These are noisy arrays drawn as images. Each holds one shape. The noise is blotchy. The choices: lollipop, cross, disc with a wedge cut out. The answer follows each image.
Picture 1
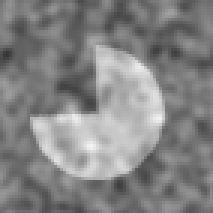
light disc with a wedge cut out
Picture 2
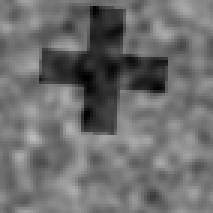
dark cross
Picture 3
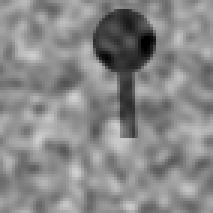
dark lollipop
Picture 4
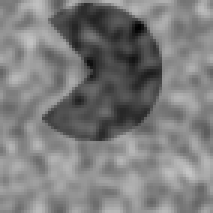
dark disc with a wedge cut out
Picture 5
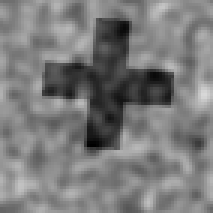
dark cross
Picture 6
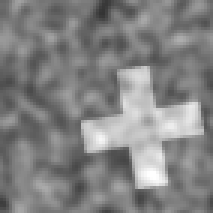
light cross
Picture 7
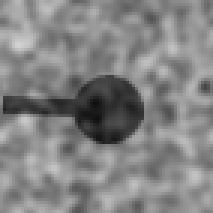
dark lollipop
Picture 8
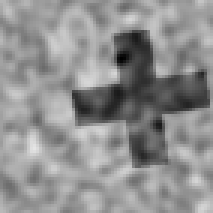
dark cross
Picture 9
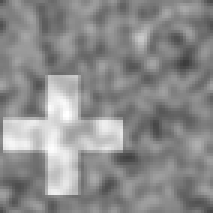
light cross
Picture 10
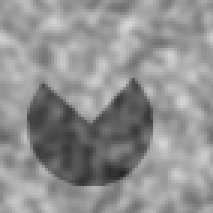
dark disc with a wedge cut out
